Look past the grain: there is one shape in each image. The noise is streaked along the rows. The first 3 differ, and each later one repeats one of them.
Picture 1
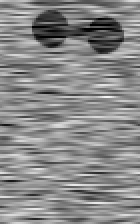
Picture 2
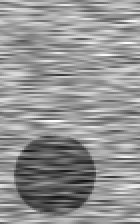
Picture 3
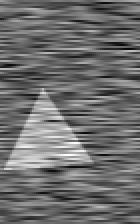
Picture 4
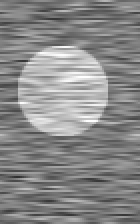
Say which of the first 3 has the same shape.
2
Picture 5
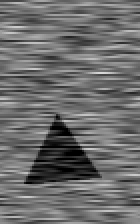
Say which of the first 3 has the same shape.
3
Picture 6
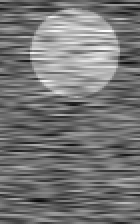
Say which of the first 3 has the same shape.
2
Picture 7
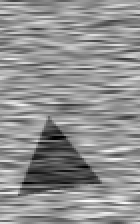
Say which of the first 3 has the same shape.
3
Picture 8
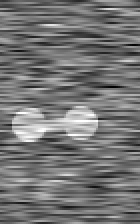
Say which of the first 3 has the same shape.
1
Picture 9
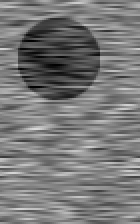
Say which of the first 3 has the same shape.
2
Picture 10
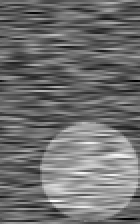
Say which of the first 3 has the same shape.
2
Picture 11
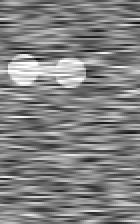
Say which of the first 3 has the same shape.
1
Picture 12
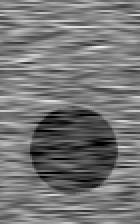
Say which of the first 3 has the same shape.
2
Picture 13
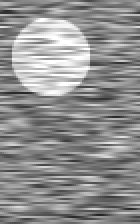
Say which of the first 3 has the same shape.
2
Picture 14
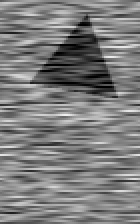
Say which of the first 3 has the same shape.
3
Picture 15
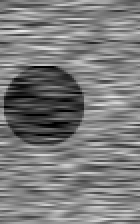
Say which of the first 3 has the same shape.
2
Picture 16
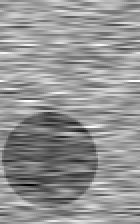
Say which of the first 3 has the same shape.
2
